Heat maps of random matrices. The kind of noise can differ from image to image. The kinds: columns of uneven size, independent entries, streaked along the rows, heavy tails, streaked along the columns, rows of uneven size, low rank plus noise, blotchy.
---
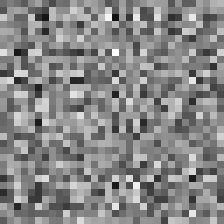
low rank plus noise
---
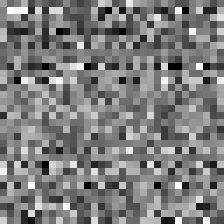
rows of uneven size
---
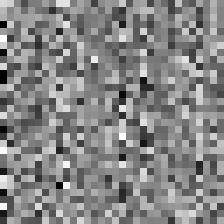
columns of uneven size
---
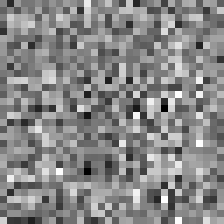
low rank plus noise
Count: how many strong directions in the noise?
three or four
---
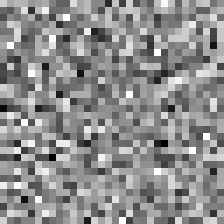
low rank plus noise
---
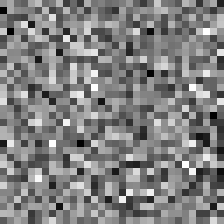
low rank plus noise
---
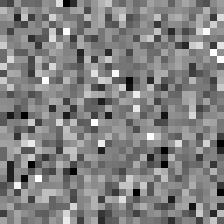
heavy tails
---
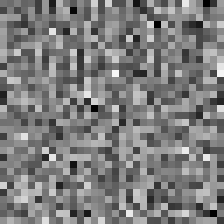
low rank plus noise
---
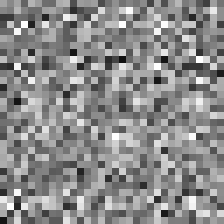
low rank plus noise
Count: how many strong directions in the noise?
two
